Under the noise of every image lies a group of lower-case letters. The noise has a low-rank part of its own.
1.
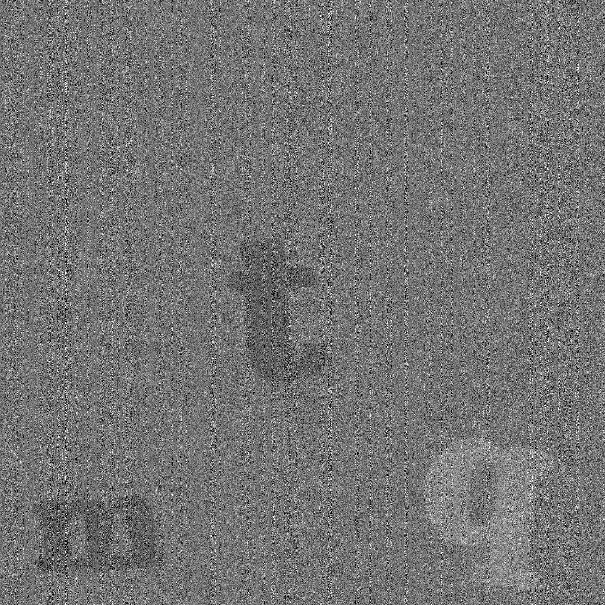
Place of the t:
centre
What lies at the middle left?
nothing
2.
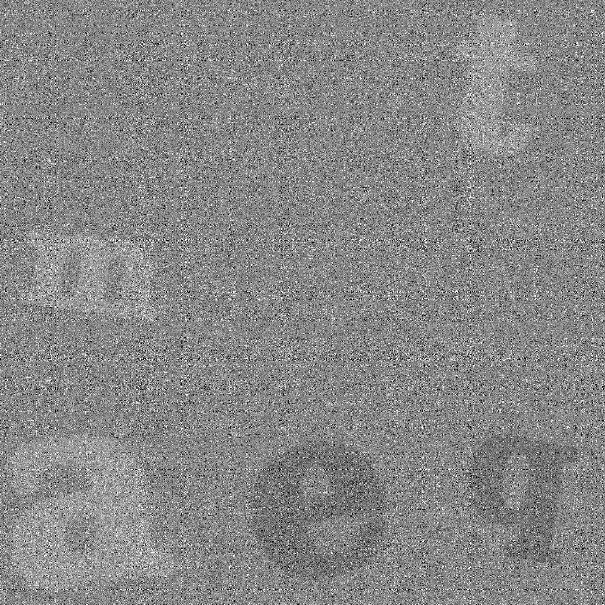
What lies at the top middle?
nothing
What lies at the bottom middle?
e
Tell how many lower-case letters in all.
5
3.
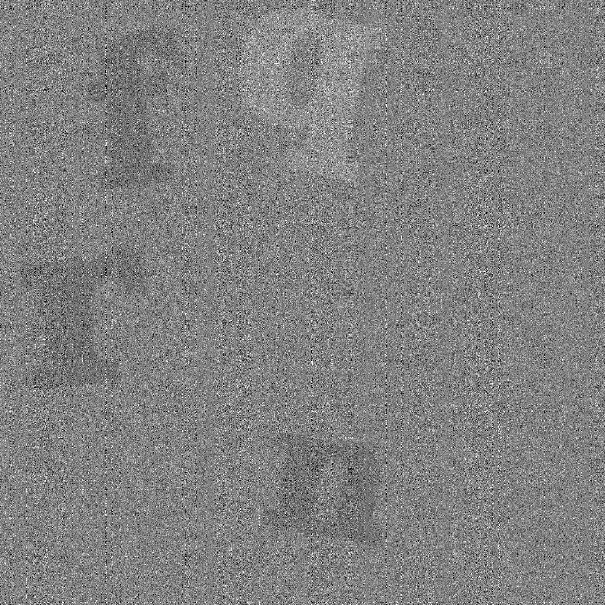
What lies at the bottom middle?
n
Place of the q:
top middle
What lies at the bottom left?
nothing
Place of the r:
middle left
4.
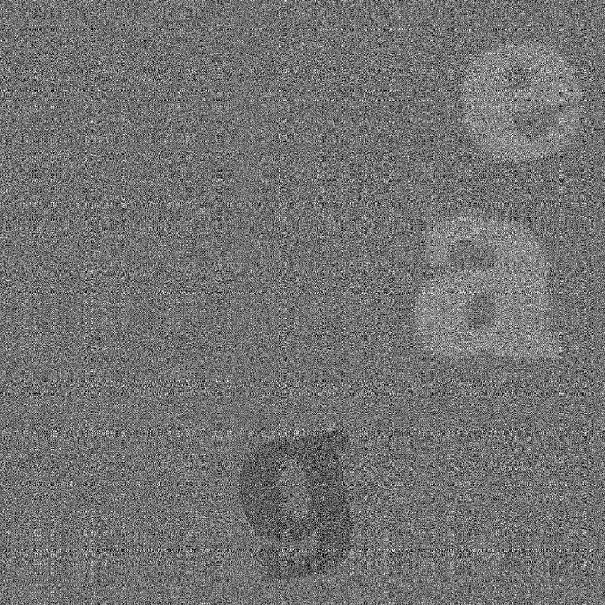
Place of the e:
top right
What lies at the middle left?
nothing
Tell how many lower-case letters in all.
3
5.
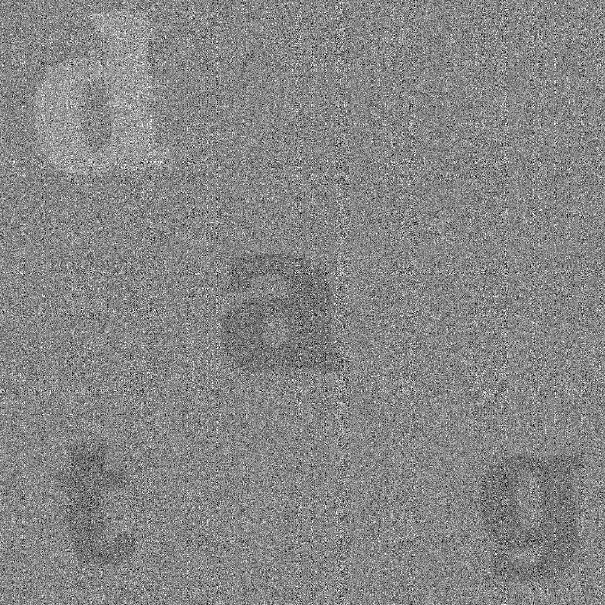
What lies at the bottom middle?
nothing
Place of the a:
centre
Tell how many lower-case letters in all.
4
